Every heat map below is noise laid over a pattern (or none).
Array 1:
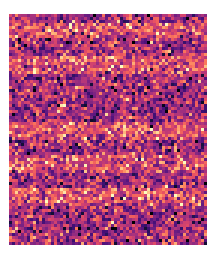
bands of rows
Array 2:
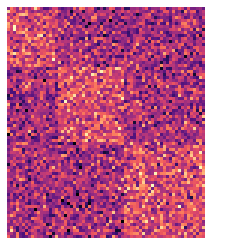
blocks along the diagonal
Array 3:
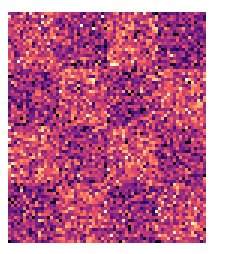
a checkerboard
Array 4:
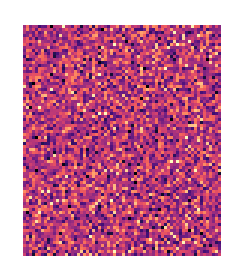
only noise
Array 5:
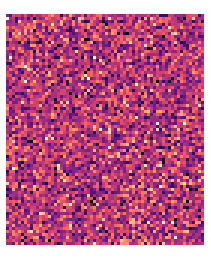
only noise
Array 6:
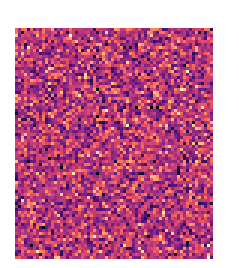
only noise
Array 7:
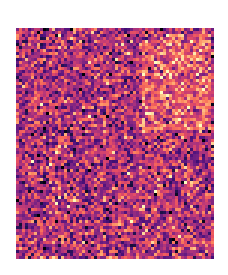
one block
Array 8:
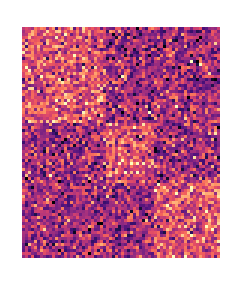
blocks along the diagonal
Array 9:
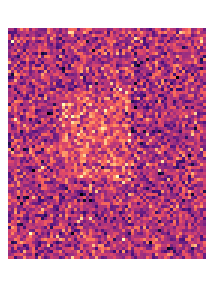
one block
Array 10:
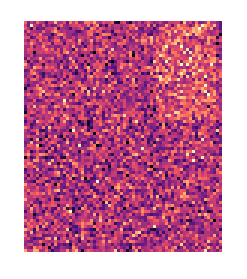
one block
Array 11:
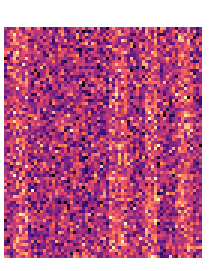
bands of columns
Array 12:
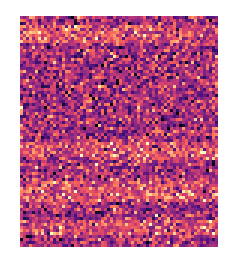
bands of rows
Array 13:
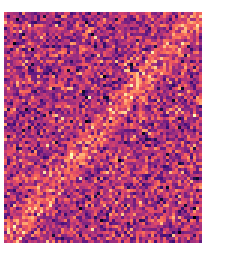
a diagonal band
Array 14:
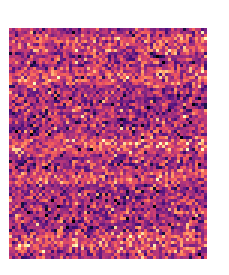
bands of rows
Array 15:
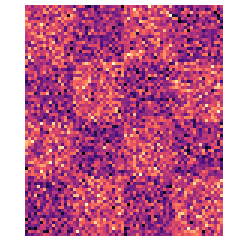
a checkerboard
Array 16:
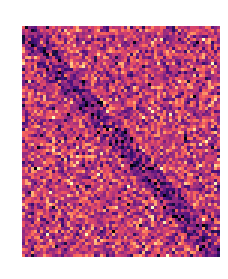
a diagonal band
